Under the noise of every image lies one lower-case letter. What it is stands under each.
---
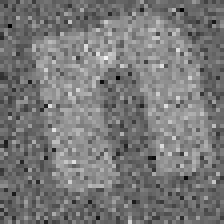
n
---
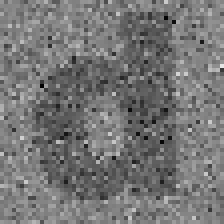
d
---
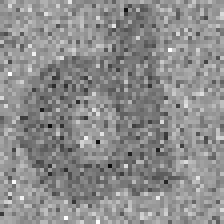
d
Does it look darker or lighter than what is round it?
darker
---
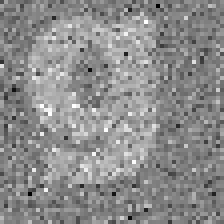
g
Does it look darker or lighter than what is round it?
lighter
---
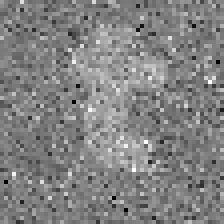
t
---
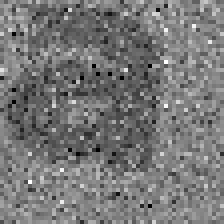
a
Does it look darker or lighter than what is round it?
darker
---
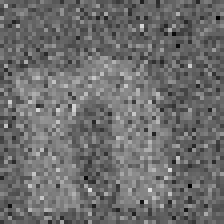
n
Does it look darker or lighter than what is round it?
lighter
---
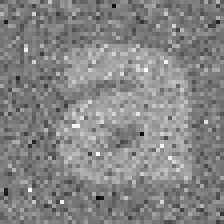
a
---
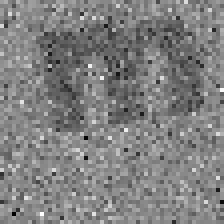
m
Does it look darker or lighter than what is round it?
darker
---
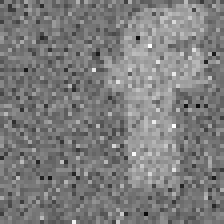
f
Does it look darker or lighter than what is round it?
lighter
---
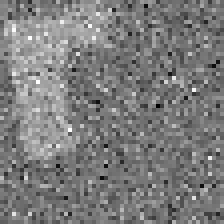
r
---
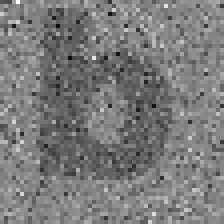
b
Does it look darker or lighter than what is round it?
darker
